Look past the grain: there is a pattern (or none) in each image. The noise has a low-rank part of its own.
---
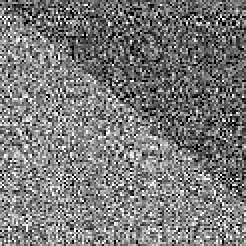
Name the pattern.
a sharp edge
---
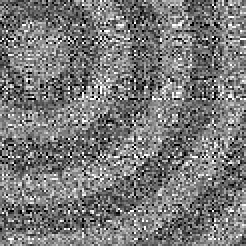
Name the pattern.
rings round one point
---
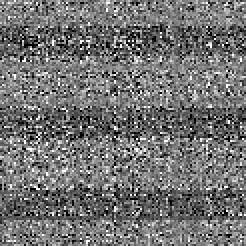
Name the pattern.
horizontal stripes
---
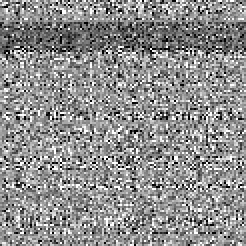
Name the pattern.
one horizontal stripe
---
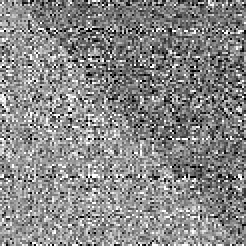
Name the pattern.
a sharp edge
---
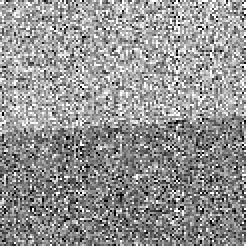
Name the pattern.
a sharp edge
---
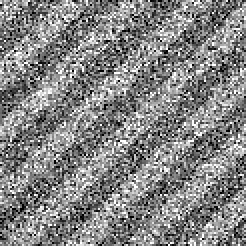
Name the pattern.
diagonal stripes
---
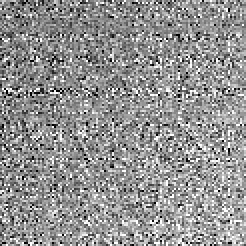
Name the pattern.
a smooth slope
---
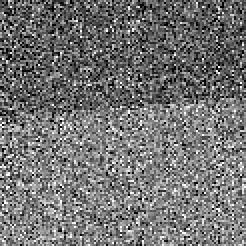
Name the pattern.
a sharp edge
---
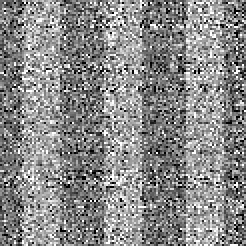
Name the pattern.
vertical stripes
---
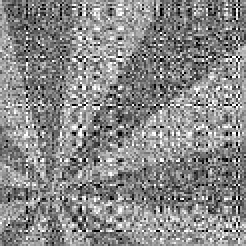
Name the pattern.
spokes from one point
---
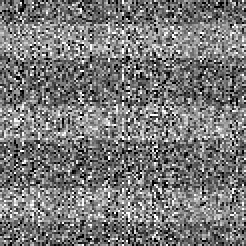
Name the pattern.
horizontal stripes
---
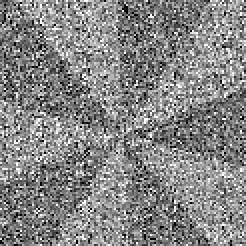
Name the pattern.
spokes from one point
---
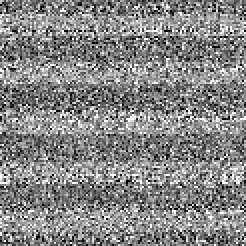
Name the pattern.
horizontal stripes
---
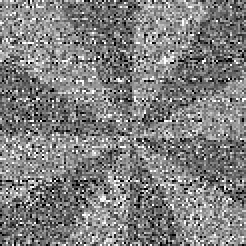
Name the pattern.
spokes from one point
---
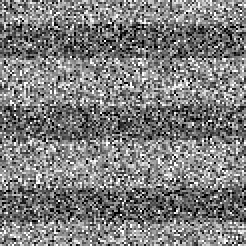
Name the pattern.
horizontal stripes
